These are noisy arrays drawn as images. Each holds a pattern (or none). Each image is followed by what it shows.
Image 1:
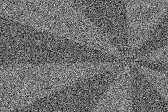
spokes from one point
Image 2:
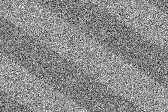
diagonal stripes
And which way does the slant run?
top left to bottom right
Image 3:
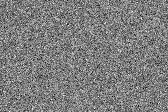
only noise
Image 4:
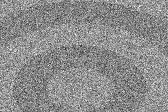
rings round one point
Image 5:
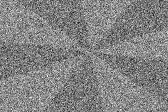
spokes from one point
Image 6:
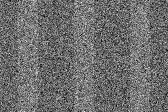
vertical stripes
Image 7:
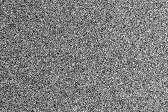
a smooth slope
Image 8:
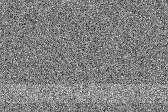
one horizontal stripe
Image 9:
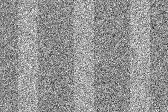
vertical stripes
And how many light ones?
3
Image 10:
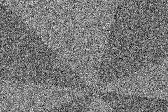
spokes from one point
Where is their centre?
bottom middle
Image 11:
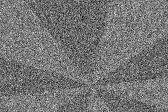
spokes from one point
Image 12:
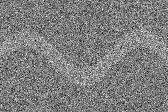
a wavy band
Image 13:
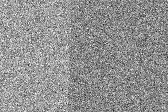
a sharp edge
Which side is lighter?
left
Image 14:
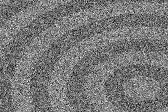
rings round one point
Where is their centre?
bottom right
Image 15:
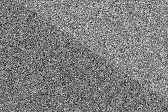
a sharp edge
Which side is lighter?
top right
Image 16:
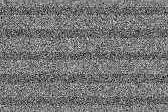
horizontal stripes
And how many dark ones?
5
